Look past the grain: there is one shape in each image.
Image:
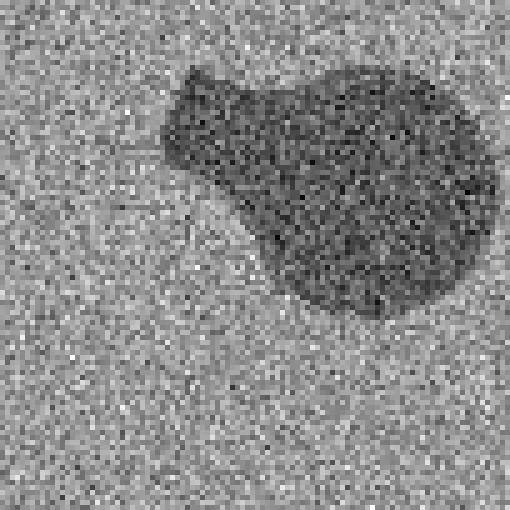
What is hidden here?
dark light bulb
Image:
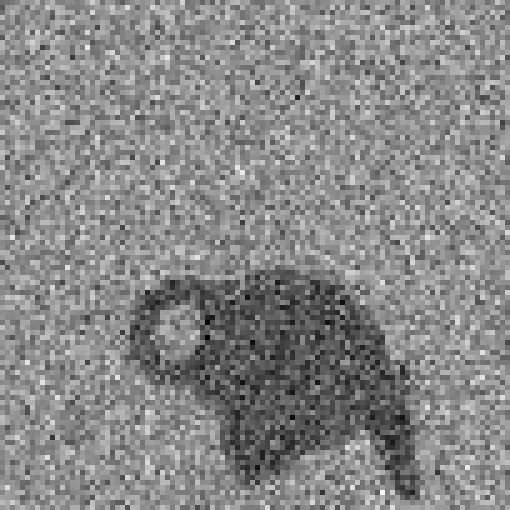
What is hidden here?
dark teapot
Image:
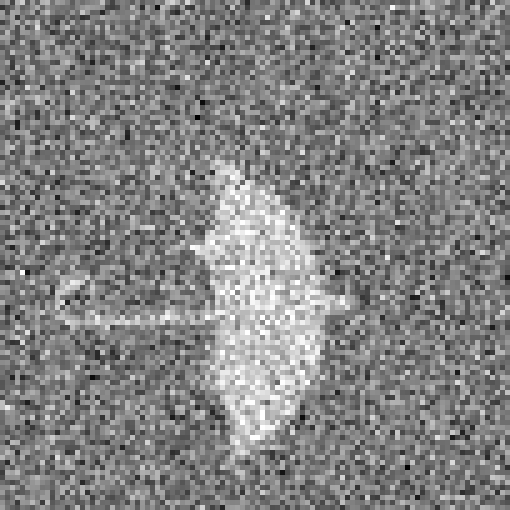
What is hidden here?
light umbrella
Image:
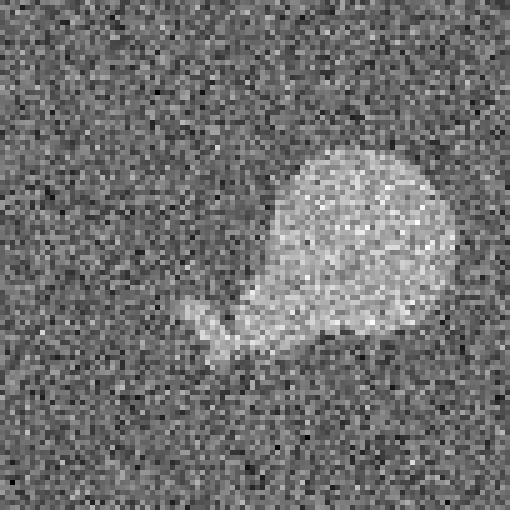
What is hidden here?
light pear
